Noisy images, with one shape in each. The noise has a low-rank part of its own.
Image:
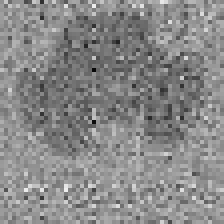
car
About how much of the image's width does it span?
nearly all
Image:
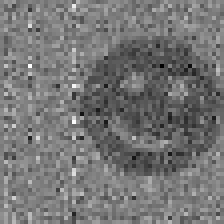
smiling face
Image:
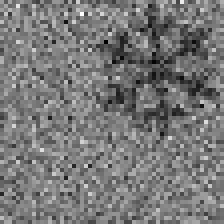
snowflake
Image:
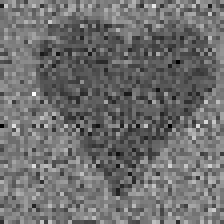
heart
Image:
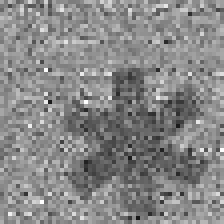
asterisk
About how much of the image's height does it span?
two thirds
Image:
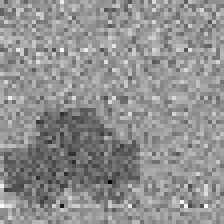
car
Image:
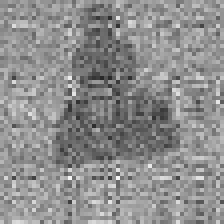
chess pawn
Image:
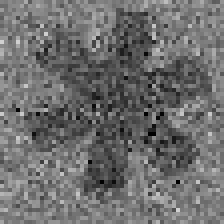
asterisk
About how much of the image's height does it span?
nearly all
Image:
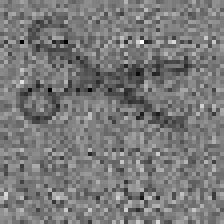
pair of scissors
